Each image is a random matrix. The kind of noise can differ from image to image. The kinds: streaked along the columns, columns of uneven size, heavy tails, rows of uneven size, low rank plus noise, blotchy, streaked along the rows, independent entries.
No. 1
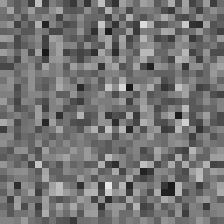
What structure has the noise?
low rank plus noise
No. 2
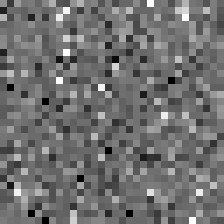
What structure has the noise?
heavy tails
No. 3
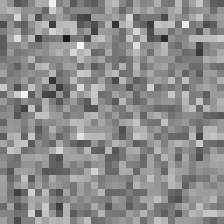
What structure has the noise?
low rank plus noise
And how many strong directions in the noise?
five to eight
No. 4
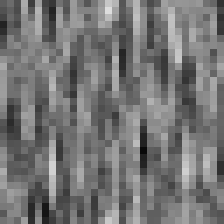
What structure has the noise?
streaked along the columns
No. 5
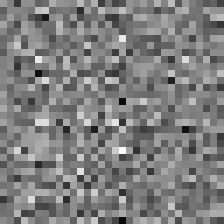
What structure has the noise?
low rank plus noise
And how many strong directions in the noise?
three or four
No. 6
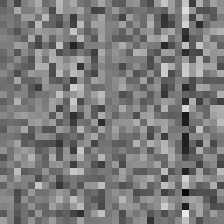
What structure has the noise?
columns of uneven size
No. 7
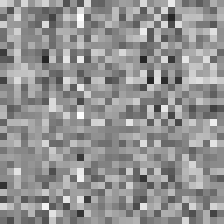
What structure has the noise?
low rank plus noise
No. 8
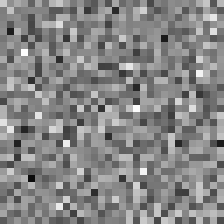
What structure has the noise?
independent entries
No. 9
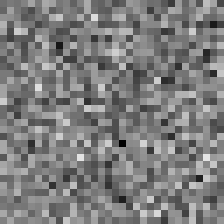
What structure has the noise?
independent entries
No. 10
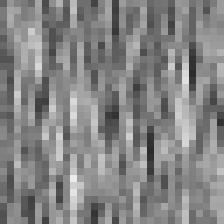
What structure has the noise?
streaked along the columns
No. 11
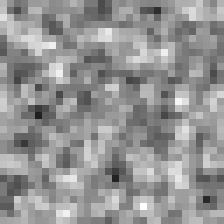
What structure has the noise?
blotchy
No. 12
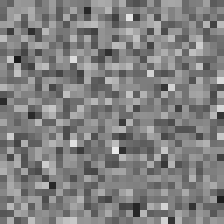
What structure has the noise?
independent entries
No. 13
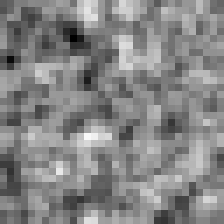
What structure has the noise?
blotchy
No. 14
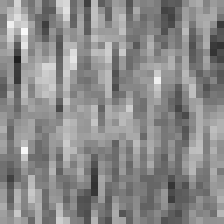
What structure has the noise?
streaked along the columns
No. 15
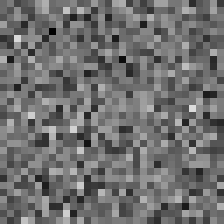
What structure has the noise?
independent entries
